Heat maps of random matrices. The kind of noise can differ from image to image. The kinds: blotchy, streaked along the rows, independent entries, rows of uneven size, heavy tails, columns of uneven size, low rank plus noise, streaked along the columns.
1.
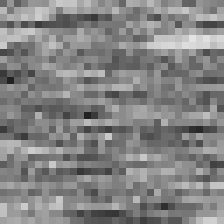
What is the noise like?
streaked along the rows
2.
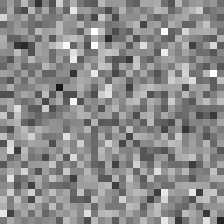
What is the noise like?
independent entries
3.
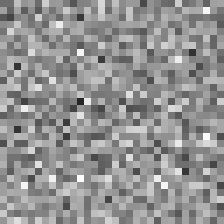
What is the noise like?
independent entries
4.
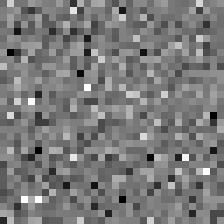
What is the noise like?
heavy tails
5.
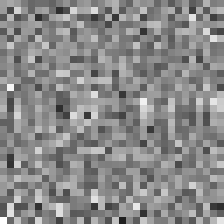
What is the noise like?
low rank plus noise
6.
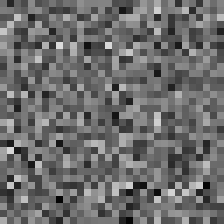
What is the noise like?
low rank plus noise
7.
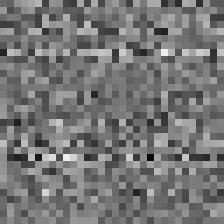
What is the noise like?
rows of uneven size
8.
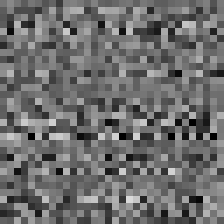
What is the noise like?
rows of uneven size
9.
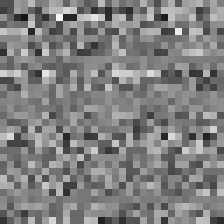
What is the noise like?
rows of uneven size
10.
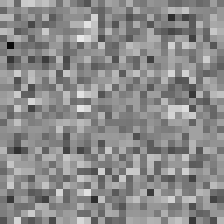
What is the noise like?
low rank plus noise
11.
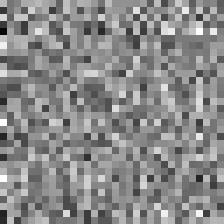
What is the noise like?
low rank plus noise
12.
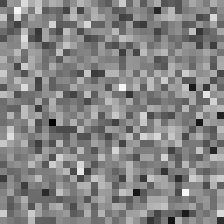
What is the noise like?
independent entries
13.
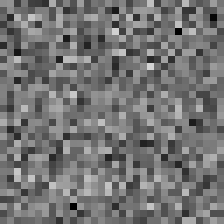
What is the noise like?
low rank plus noise
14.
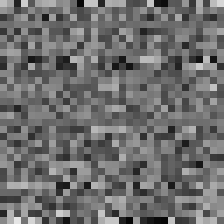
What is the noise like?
rows of uneven size
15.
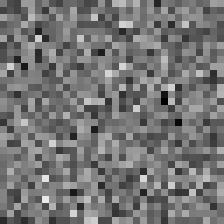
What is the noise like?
independent entries
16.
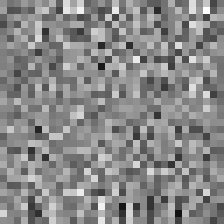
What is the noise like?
low rank plus noise
